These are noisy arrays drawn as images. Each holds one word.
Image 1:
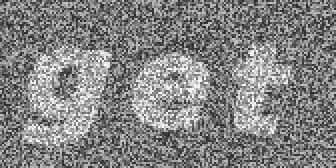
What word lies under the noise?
get
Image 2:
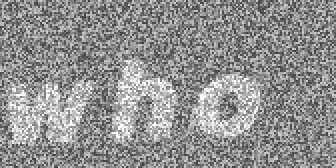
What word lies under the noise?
who
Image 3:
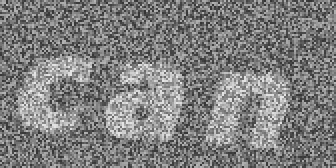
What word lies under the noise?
can
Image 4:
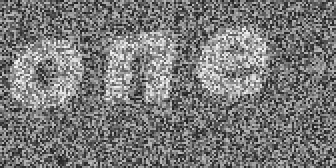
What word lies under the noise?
one
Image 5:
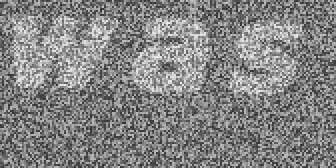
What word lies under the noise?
was
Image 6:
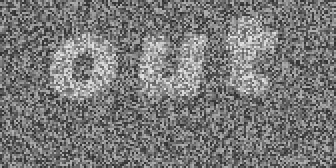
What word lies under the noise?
out
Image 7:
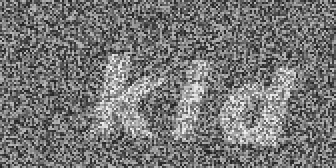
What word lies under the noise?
kid
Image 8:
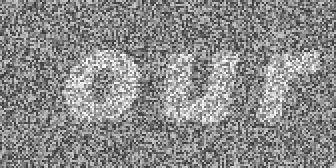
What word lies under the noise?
our
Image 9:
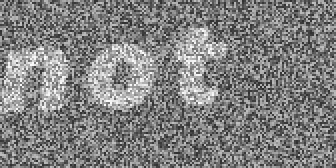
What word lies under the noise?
not
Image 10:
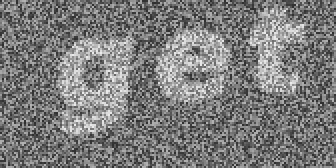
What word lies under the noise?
get
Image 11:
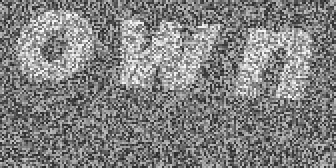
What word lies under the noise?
own
